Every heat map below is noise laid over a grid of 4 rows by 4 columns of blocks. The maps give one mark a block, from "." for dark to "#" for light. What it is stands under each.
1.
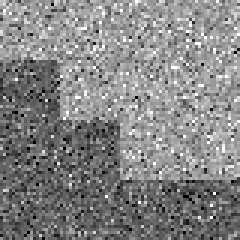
####
.###
..##
....
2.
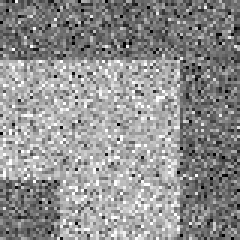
....
###.
###.
.##.
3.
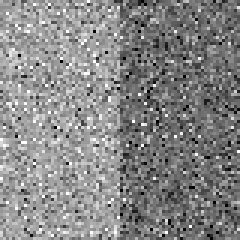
##..
##..
##..
##..
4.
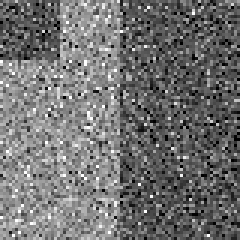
.#..
##..
##..
##..
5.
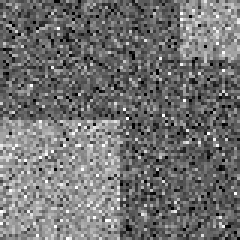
...#
....
##..
##..
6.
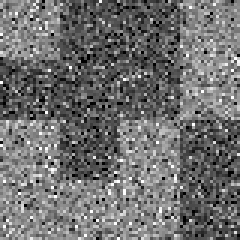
#..#
...#
#.#.
###.
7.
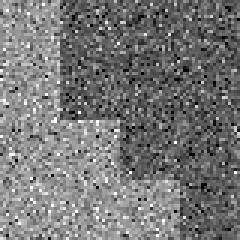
#...
#...
##..
###.
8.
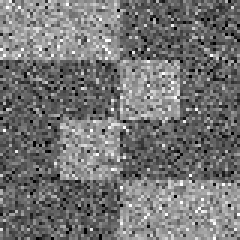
##..
..#.
.#..
..##
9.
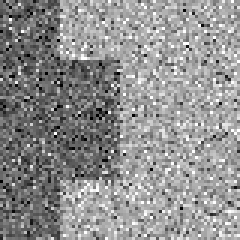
.###
..##
..##
.###
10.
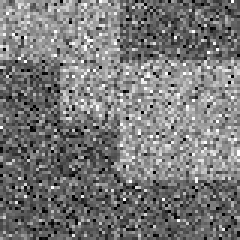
##..
.###
..##
....
